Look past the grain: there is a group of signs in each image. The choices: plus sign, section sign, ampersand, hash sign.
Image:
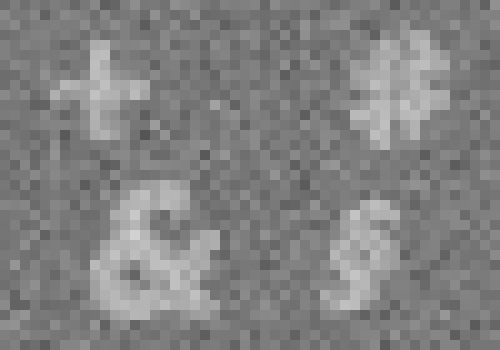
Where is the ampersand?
bottom left
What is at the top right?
hash sign
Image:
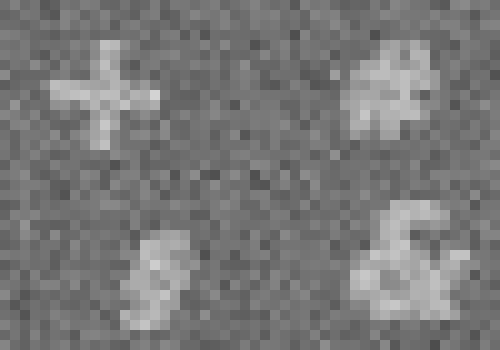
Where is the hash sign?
top right
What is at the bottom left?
section sign
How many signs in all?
4
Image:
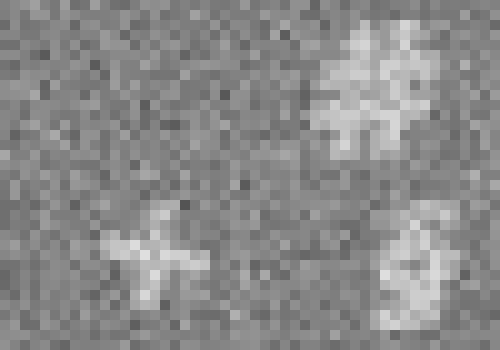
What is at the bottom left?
plus sign
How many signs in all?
3
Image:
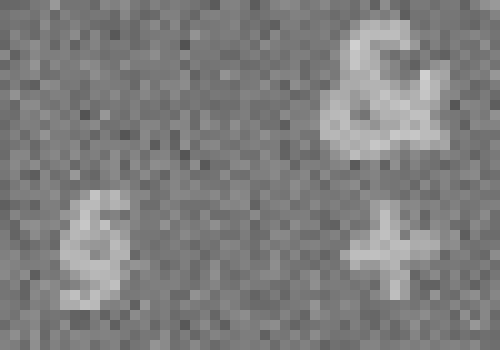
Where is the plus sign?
bottom right
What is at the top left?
nothing
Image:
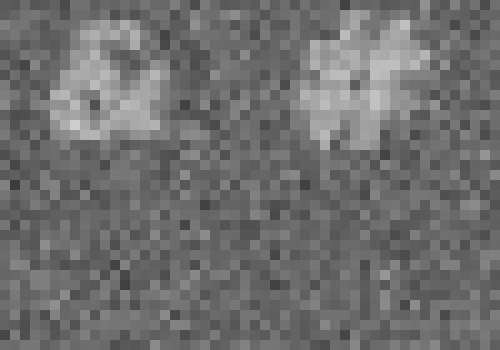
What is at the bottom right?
nothing
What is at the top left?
ampersand
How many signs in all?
2
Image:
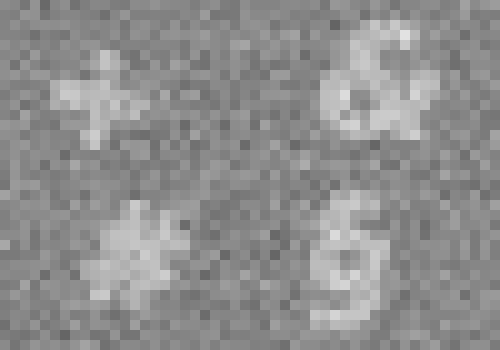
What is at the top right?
ampersand
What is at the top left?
plus sign
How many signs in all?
4
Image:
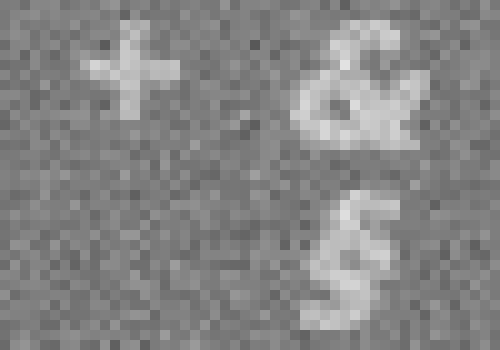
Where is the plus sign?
top left
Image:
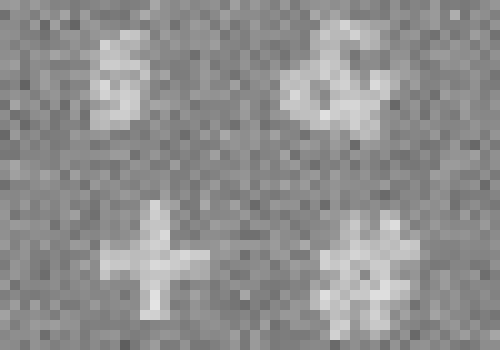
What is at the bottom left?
plus sign
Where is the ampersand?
top right
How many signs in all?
4
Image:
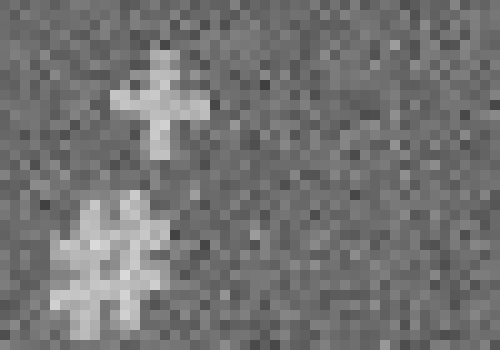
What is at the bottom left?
hash sign
